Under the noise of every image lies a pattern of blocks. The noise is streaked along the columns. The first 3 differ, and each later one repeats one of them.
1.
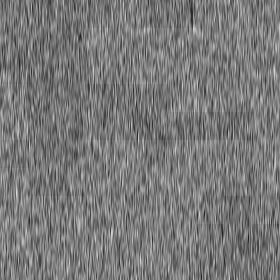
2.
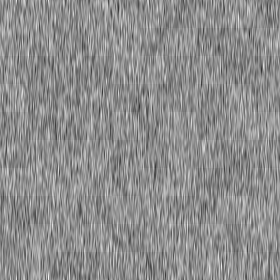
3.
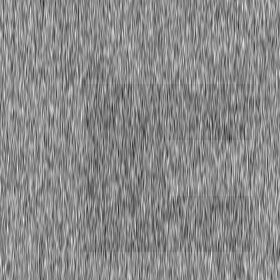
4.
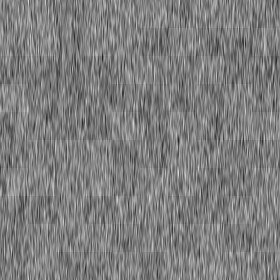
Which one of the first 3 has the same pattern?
2
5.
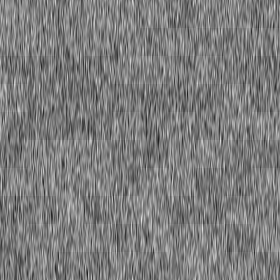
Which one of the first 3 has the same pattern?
2
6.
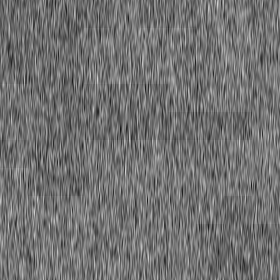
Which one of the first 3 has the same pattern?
1
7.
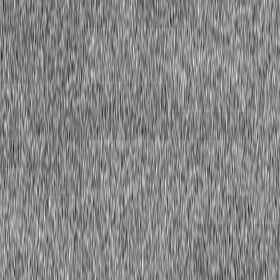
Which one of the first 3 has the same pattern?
1
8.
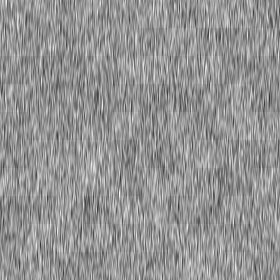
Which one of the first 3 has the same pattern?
2
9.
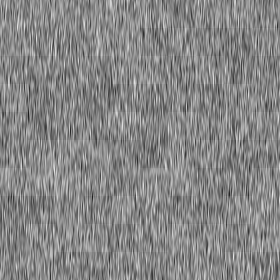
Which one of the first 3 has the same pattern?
2
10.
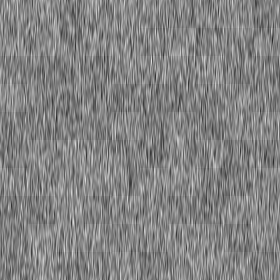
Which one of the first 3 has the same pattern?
2
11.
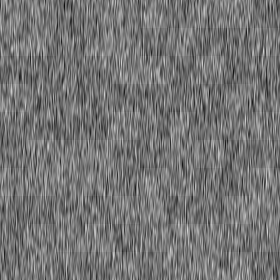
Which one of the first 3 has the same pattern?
2
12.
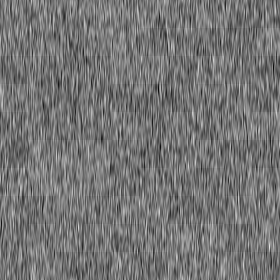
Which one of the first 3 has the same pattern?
2
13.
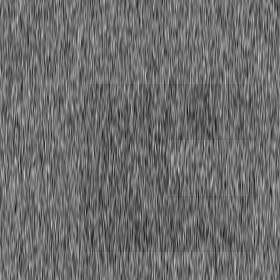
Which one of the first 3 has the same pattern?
3
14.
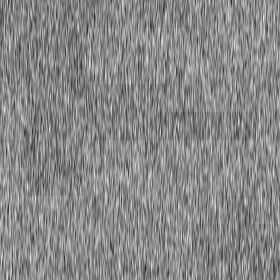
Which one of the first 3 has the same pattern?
1
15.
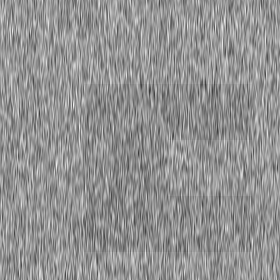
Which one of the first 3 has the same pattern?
3
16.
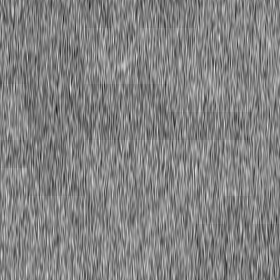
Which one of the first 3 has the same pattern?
1
